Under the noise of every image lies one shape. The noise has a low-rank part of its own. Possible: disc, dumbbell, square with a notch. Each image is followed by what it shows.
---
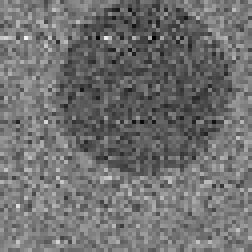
dark disc
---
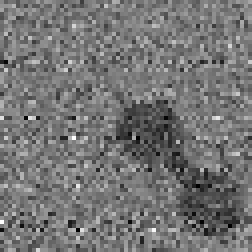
dark dumbbell
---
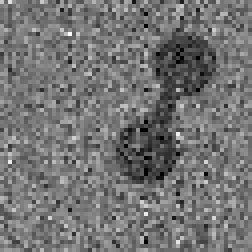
dark dumbbell
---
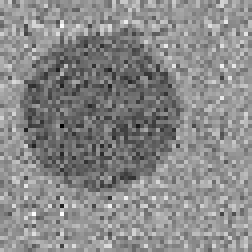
dark disc
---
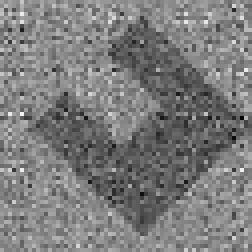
dark square with a notch
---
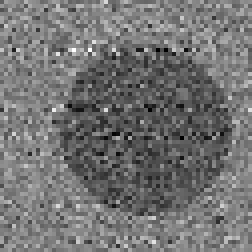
dark disc
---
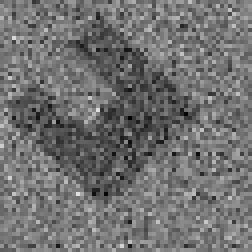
dark square with a notch
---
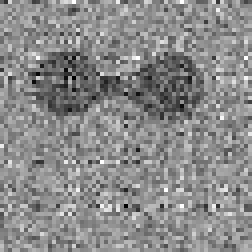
dark dumbbell
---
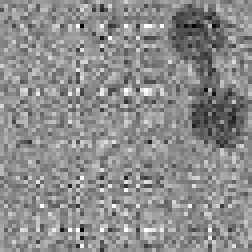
dark dumbbell
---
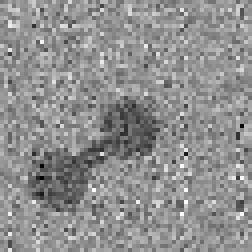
dark dumbbell
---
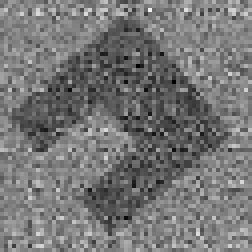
dark square with a notch
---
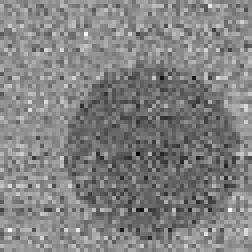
dark disc
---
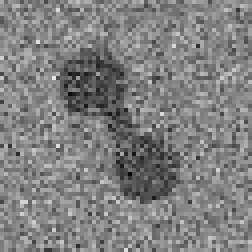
dark dumbbell
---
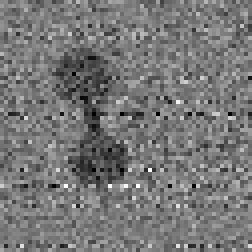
dark dumbbell
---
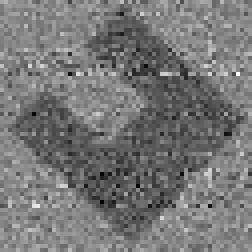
dark square with a notch
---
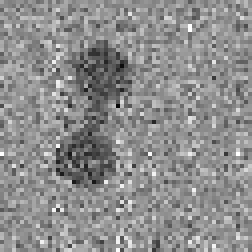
dark dumbbell
